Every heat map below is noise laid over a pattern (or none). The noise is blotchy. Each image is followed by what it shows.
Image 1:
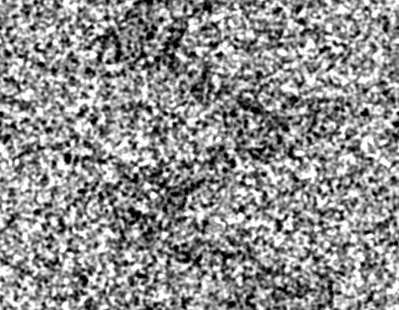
a wavy band
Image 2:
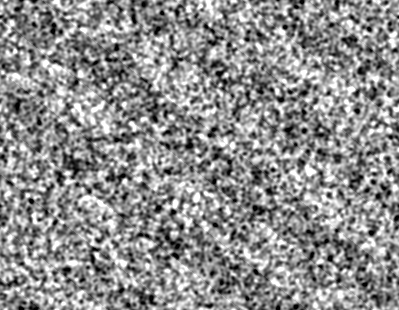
diagonal stripes
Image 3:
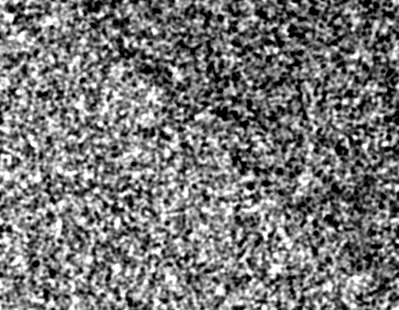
a sharp edge
